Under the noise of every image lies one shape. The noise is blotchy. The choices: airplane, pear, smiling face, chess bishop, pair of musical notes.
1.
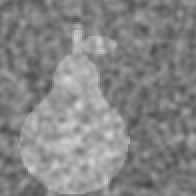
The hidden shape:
pear
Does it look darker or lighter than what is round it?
lighter
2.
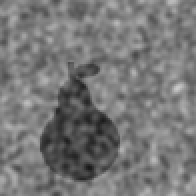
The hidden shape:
pear
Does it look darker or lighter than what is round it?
darker
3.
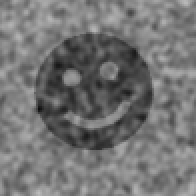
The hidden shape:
smiling face
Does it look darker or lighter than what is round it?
darker
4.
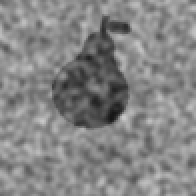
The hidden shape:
pear
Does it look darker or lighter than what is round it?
darker
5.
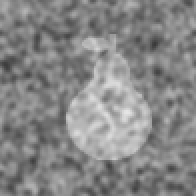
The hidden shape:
pear
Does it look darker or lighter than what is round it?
lighter
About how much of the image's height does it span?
two thirds
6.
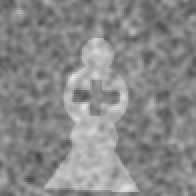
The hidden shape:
chess bishop
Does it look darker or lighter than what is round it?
lighter
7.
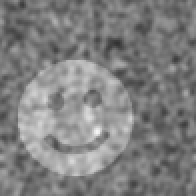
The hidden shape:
smiling face
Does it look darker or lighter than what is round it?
lighter
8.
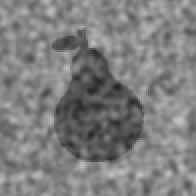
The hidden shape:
pear
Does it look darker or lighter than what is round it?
darker
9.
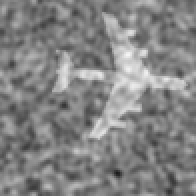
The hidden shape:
airplane
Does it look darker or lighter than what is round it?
lighter
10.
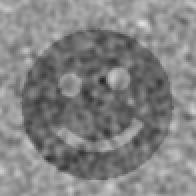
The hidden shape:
smiling face
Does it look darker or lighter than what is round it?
darker
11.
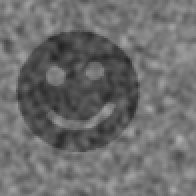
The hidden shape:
smiling face
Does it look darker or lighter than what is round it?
darker
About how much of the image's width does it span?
two thirds
